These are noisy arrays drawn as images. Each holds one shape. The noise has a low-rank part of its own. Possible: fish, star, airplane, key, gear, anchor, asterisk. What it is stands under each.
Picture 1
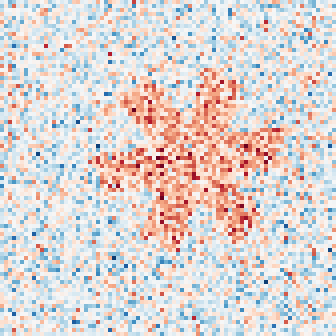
asterisk
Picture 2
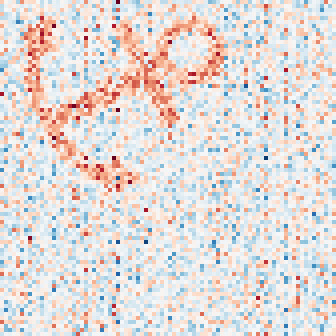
anchor
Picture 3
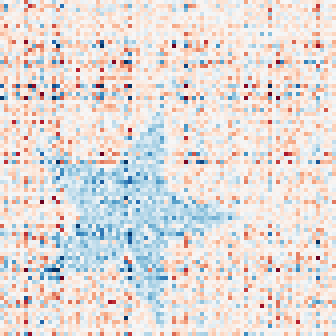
star
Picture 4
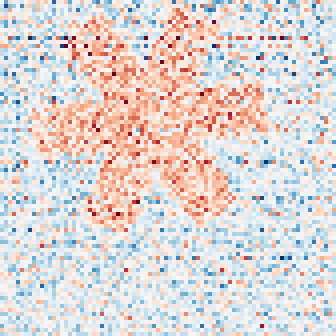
asterisk
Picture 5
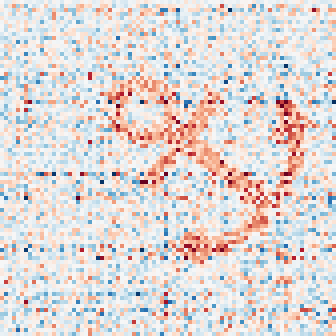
anchor
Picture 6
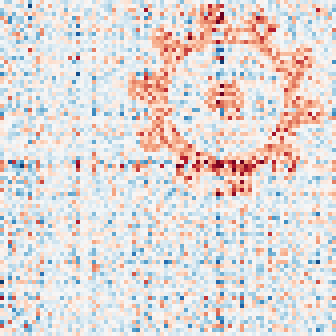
gear
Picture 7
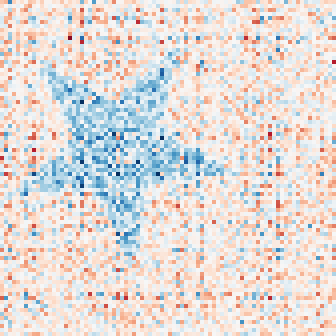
star
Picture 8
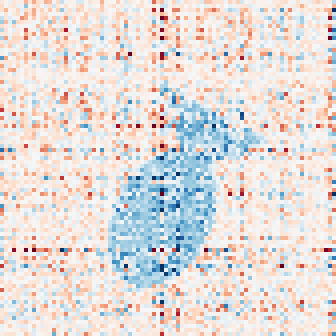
fish
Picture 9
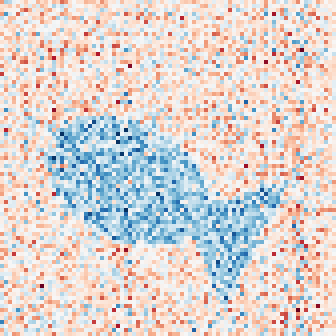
fish
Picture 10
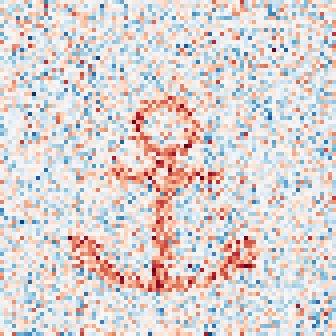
anchor
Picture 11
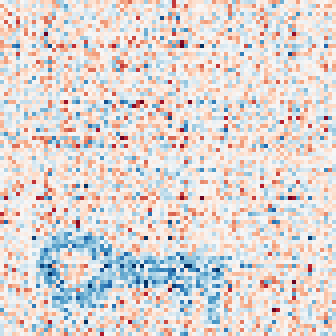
key
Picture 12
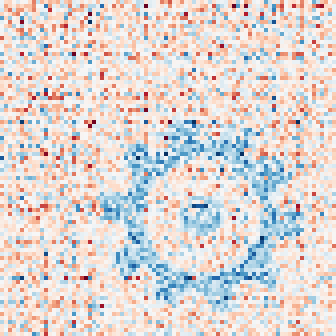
gear
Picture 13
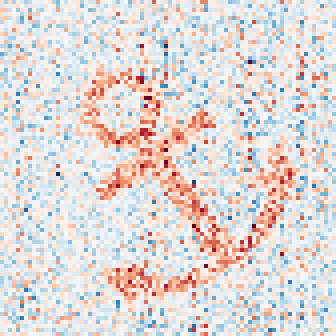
anchor
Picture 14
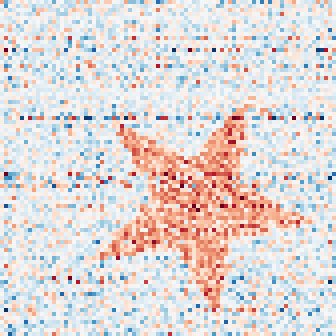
star
